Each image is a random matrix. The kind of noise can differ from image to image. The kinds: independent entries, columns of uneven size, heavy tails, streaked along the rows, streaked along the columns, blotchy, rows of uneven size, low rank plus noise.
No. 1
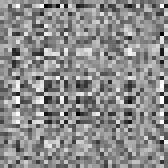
low rank plus noise
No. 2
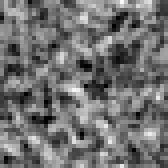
blotchy
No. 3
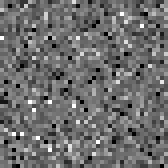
heavy tails
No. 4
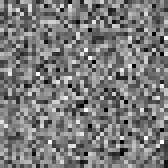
independent entries
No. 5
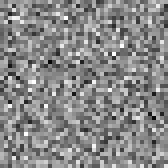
independent entries
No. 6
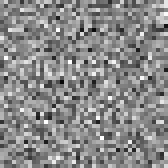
low rank plus noise
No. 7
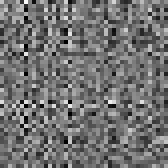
low rank plus noise
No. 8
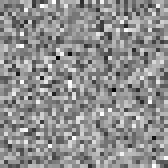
independent entries
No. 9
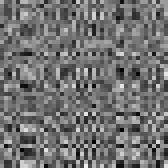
low rank plus noise
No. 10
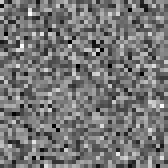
independent entries
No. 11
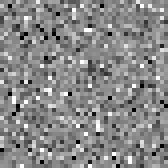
heavy tails
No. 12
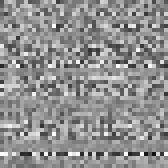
rows of uneven size
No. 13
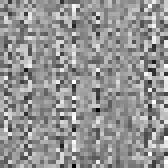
columns of uneven size
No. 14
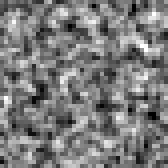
blotchy
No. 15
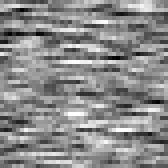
streaked along the rows
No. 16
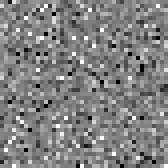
heavy tails
